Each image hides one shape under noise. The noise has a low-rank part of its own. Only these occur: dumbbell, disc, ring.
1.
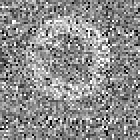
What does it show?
light ring
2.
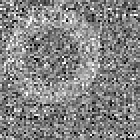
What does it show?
light ring
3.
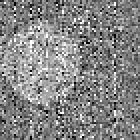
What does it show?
light disc
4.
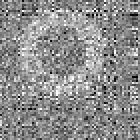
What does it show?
light ring
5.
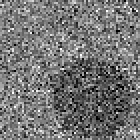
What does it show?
dark disc
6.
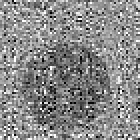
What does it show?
dark disc
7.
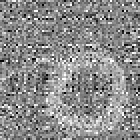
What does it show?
light ring
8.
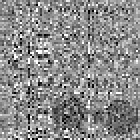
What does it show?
dark dumbbell
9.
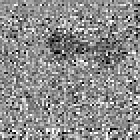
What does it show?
dark dumbbell
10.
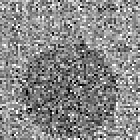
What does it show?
dark disc
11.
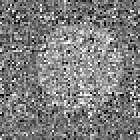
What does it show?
light disc
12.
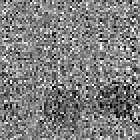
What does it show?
dark dumbbell
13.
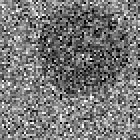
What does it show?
dark disc
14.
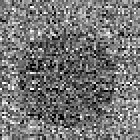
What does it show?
dark disc
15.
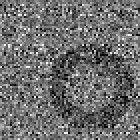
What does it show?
dark ring
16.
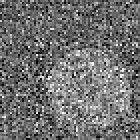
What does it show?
light disc
